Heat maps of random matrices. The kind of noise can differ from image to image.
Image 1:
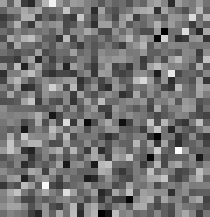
low rank plus noise
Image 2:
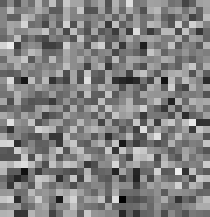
low rank plus noise
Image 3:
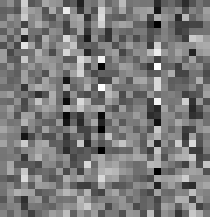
columns of uneven size
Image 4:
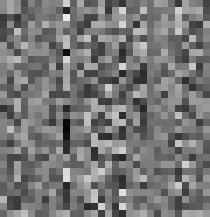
columns of uneven size
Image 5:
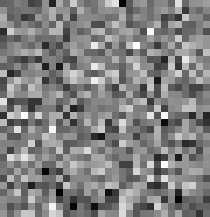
low rank plus noise
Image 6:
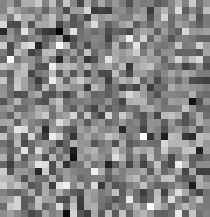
independent entries
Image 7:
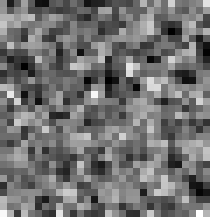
blotchy
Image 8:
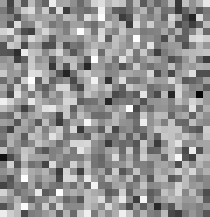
independent entries
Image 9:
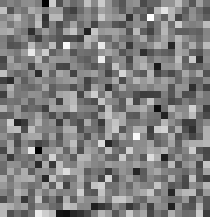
independent entries
